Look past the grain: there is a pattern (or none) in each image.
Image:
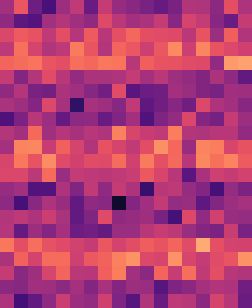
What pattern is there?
horizontal stripes
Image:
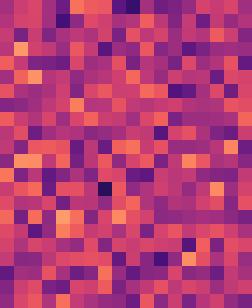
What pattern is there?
only noise
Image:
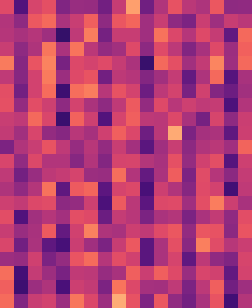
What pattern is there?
vertical stripes
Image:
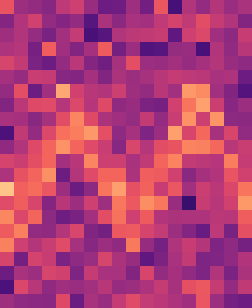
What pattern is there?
a wavy band
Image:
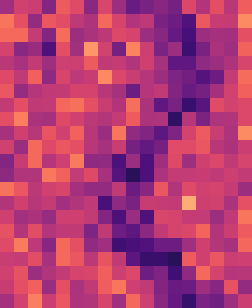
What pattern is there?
a wavy band
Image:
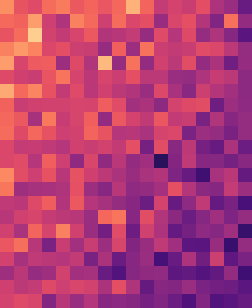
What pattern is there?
a smooth slope
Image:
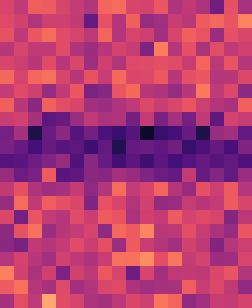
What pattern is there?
one horizontal stripe
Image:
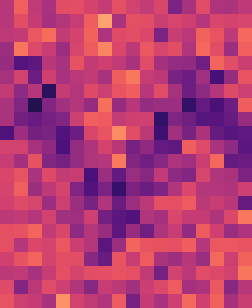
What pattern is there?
a wavy band
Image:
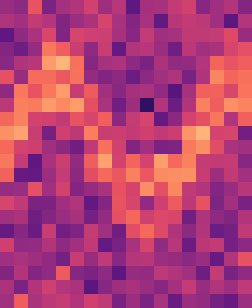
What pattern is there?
a wavy band
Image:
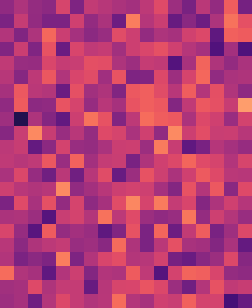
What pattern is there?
only noise
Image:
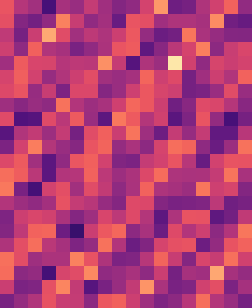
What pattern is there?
diagonal stripes
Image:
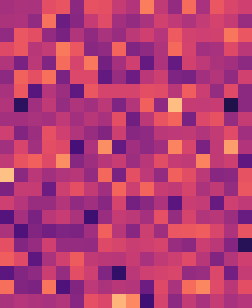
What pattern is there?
only noise
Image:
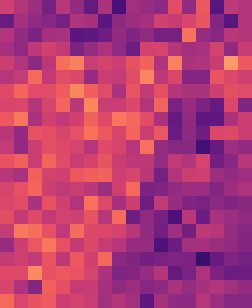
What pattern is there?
spokes from one point
